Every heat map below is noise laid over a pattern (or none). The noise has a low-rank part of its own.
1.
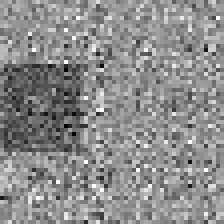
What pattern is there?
one block
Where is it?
middle left
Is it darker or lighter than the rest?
darker
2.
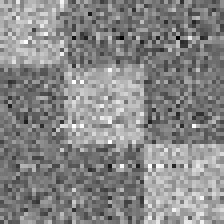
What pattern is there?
blocks along the diagonal
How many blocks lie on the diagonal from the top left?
3
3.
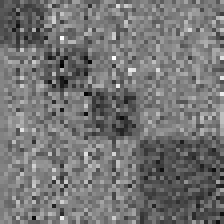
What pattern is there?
blocks along the diagonal
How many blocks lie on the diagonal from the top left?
4
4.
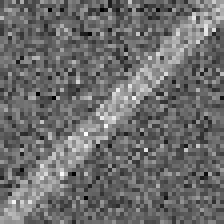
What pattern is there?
a diagonal band
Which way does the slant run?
bottom left to top right
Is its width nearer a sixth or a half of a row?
a sixth
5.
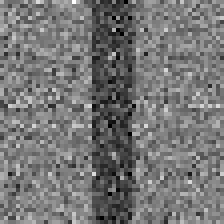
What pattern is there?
one band of columns
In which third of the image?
middle
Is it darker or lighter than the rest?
darker
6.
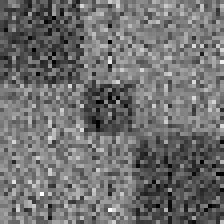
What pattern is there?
blocks along the diagonal
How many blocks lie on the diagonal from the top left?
3
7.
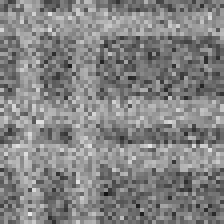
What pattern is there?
bands of rows crossing bands of columns
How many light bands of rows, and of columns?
3 and 2
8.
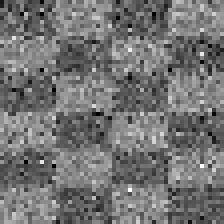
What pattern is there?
a checkerboard
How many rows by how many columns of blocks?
6 by 4
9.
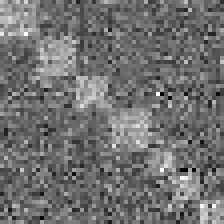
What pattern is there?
blocks along the diagonal
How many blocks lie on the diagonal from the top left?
7
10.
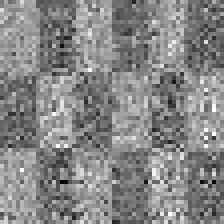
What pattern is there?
a checkerboard
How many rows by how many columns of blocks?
3 by 6
